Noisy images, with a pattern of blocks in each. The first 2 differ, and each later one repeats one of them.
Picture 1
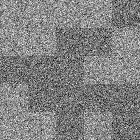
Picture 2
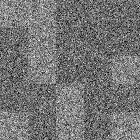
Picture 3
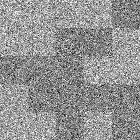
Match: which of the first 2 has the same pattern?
1
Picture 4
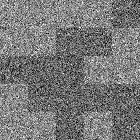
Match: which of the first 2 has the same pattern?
1
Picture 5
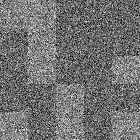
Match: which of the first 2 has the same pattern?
2
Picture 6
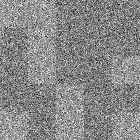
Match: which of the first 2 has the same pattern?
2
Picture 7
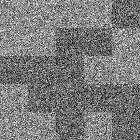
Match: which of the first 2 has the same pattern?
1
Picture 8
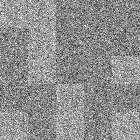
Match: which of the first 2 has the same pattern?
2
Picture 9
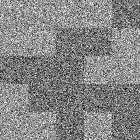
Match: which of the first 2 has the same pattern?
1
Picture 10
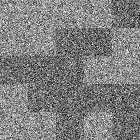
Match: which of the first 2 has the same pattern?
1
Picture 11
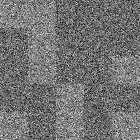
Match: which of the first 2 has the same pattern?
2
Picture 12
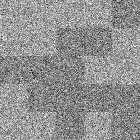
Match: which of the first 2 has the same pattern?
1
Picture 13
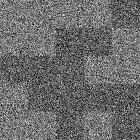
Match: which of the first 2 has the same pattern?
1
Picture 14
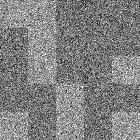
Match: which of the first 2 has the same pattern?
2
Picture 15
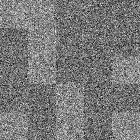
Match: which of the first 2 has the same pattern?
2
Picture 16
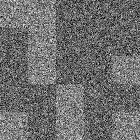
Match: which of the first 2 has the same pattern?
2
